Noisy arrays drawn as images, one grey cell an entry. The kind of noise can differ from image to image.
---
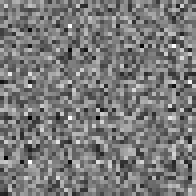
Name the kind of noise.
low rank plus noise
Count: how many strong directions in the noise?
one
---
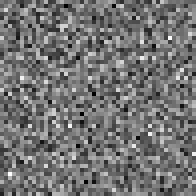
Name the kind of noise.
independent entries
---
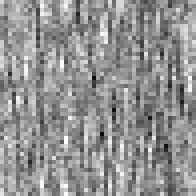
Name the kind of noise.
streaked along the columns
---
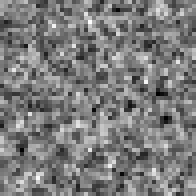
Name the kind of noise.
blotchy
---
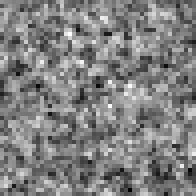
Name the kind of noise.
blotchy
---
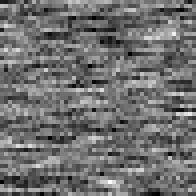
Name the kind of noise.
streaked along the rows
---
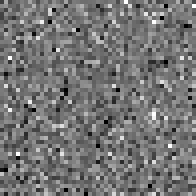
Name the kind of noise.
heavy tails
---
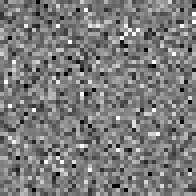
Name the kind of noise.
heavy tails
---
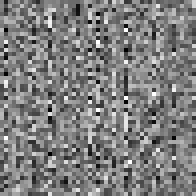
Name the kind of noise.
columns of uneven size
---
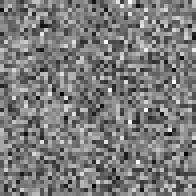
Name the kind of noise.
independent entries
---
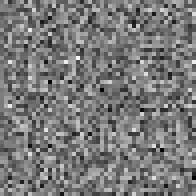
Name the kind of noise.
low rank plus noise
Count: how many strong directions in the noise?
three or four
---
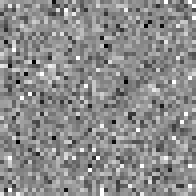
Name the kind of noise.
heavy tails
